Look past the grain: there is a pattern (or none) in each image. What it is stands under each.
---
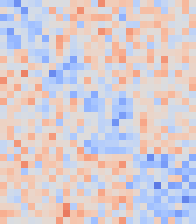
blocks along the diagonal
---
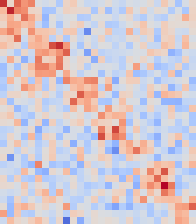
blocks along the diagonal
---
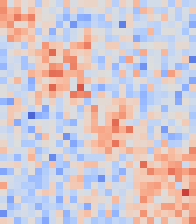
blocks along the diagonal
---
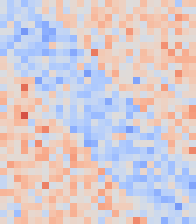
a diagonal band
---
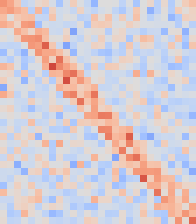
a diagonal band
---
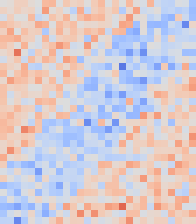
a diagonal band
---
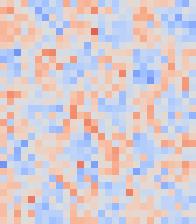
a checkerboard
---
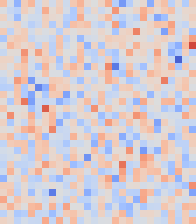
only noise
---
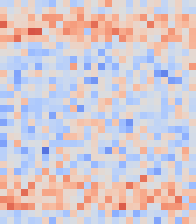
bands of rows
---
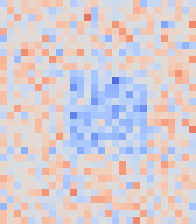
one block
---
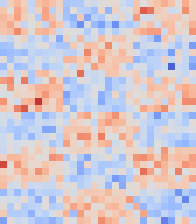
a checkerboard
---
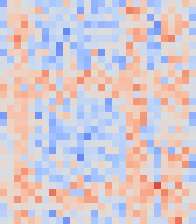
bands of rows crossing bands of columns
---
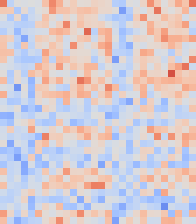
bands of rows crossing bands of columns
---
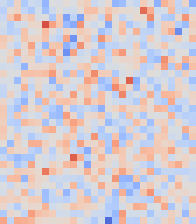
only noise
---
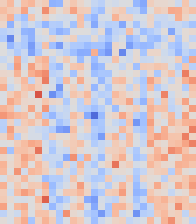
bands of rows crossing bands of columns
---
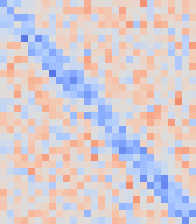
a diagonal band
